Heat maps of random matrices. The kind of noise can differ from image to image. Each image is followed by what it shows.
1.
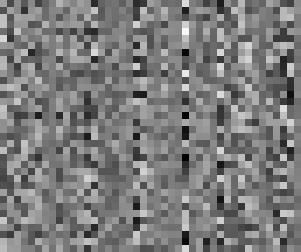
columns of uneven size
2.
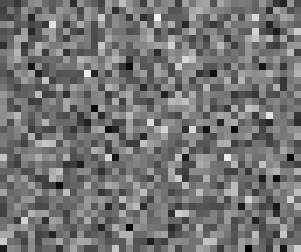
independent entries
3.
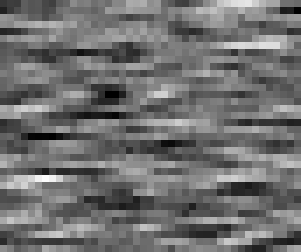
streaked along the rows
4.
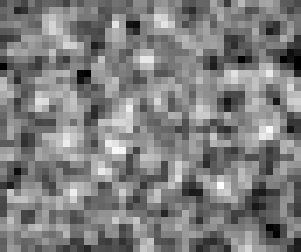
blotchy
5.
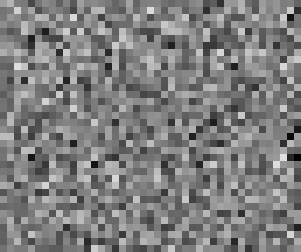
low rank plus noise
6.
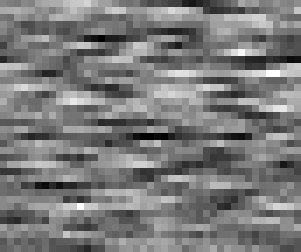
streaked along the rows
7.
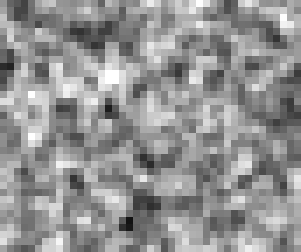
blotchy
